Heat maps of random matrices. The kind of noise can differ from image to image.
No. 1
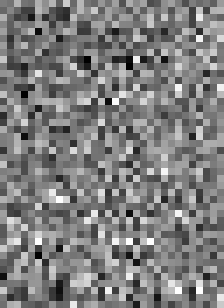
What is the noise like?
low rank plus noise
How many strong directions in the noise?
two
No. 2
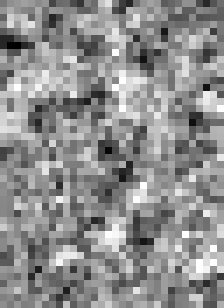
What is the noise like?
blotchy
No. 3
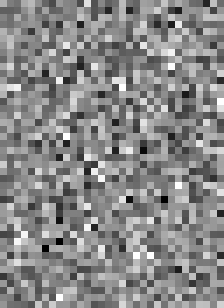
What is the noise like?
independent entries
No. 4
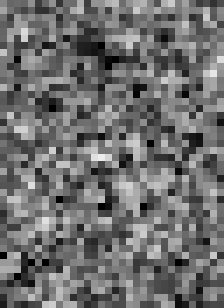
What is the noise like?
blotchy
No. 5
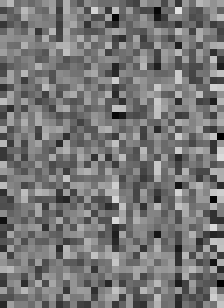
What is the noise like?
columns of uneven size
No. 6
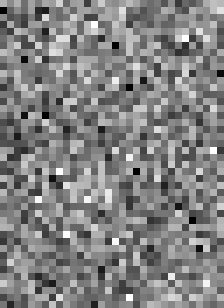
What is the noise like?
independent entries
